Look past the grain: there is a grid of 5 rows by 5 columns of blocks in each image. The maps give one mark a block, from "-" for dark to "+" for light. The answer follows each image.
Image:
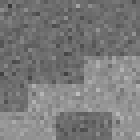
-----
-----
---++
-++++
++--+
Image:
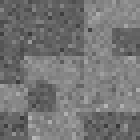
---++
---+-
-++++
+-+++
-++--
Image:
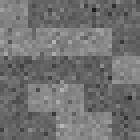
+----
++++-
----+
-++--
--++-
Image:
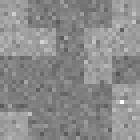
+---+
++-++
---+-
----+
+---+
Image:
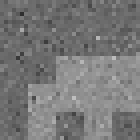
-----
-----
--+++
-++++
-+-+-
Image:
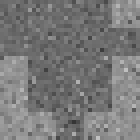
----+
-----
+---+
+---+
++-++
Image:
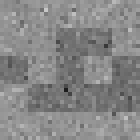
+++++
++--+
-+-+-
+----
+++++
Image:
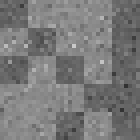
-+++-
+-++-
-+-+-
+++--
++-+-
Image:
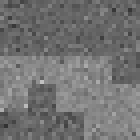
-----
-----
++++-
+-+++
---++
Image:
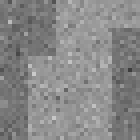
--+++
--++-
-+++-
-+++-
-+++-
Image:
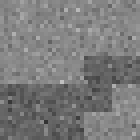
+++++
+++++
+++--
----+
---++
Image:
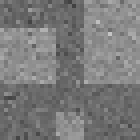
---++
++-++
++-++
-----
--+--
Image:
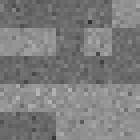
----+
++-+-
-----
+++++
--+++
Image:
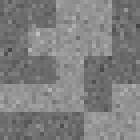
--++-
-+++-
--+--
+++-+
---++
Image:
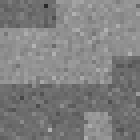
--+++
+++++
++++-
-----
---+-
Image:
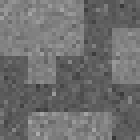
+++--
+++-+
-+--+
-----
-+++-
